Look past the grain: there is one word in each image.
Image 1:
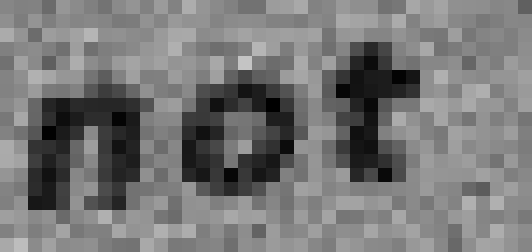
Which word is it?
not
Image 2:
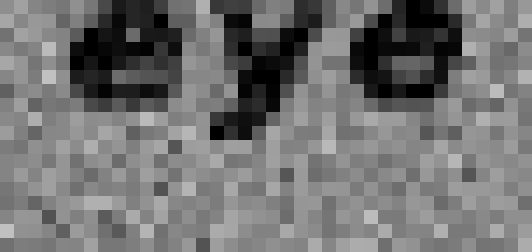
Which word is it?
eye
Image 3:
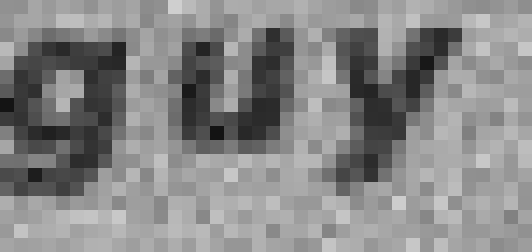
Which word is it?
guy
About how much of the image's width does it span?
nearly all
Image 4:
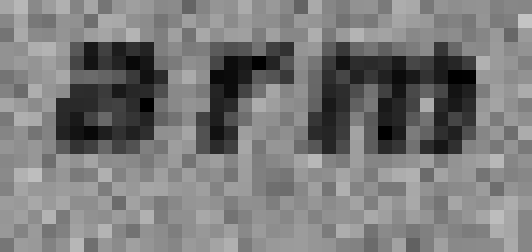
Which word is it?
arm
